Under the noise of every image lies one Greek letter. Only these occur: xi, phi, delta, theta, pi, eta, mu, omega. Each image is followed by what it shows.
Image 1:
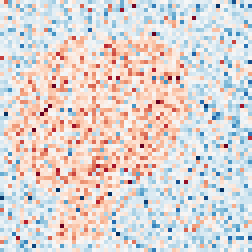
red phi
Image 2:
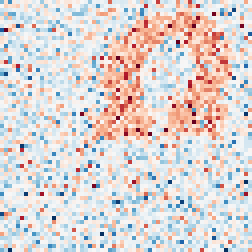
red omega
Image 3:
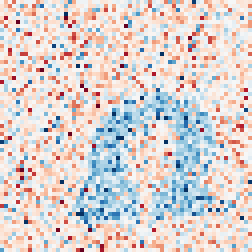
blue omega
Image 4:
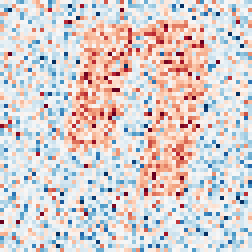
red eta
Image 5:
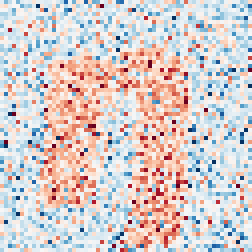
red eta
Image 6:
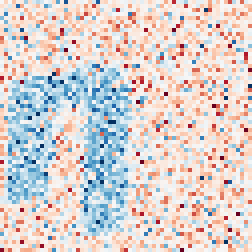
blue eta
